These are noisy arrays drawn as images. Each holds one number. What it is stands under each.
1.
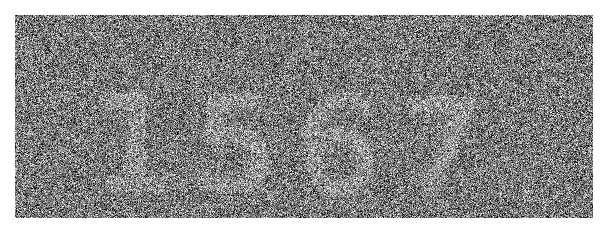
1567
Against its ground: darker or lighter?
lighter
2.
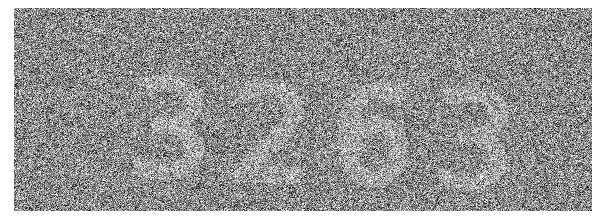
3263
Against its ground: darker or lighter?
lighter
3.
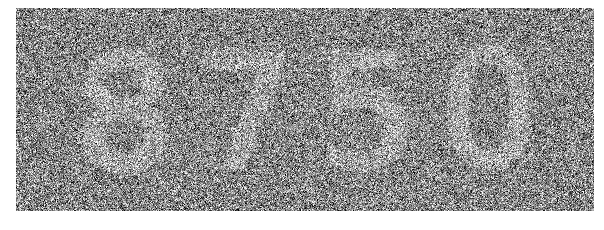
8750
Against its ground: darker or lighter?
lighter
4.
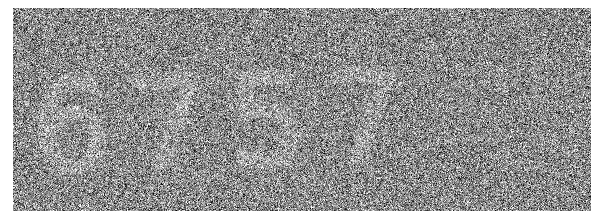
6757
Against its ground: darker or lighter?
lighter
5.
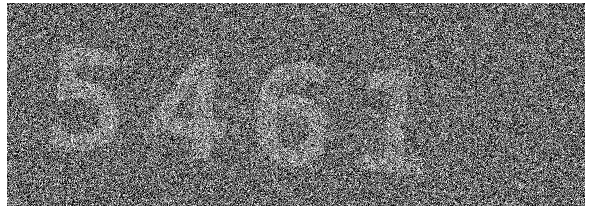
5461
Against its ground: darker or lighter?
lighter
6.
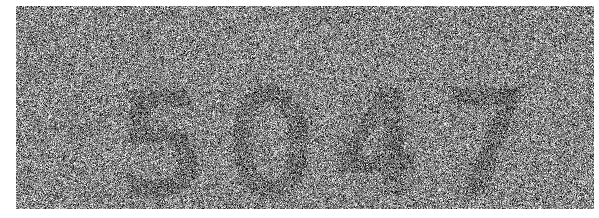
5047
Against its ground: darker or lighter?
darker
